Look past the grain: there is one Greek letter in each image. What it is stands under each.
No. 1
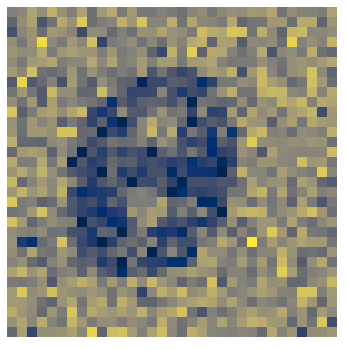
theta
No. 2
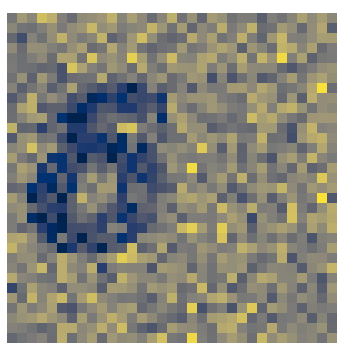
delta
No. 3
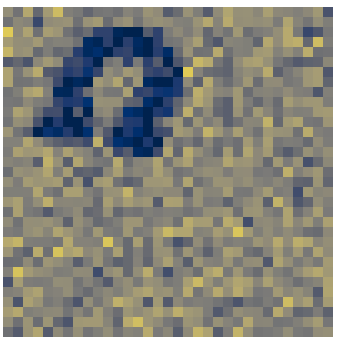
omega
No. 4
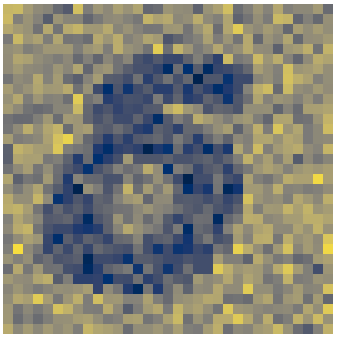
delta
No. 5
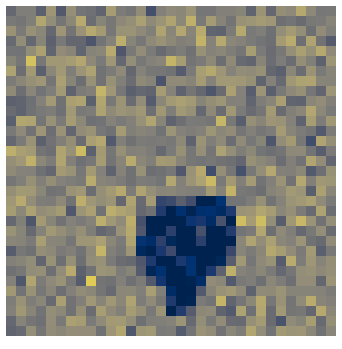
phi
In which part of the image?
bottom middle
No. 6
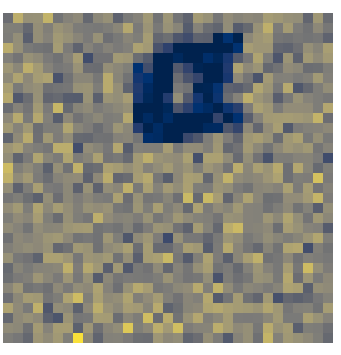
alpha
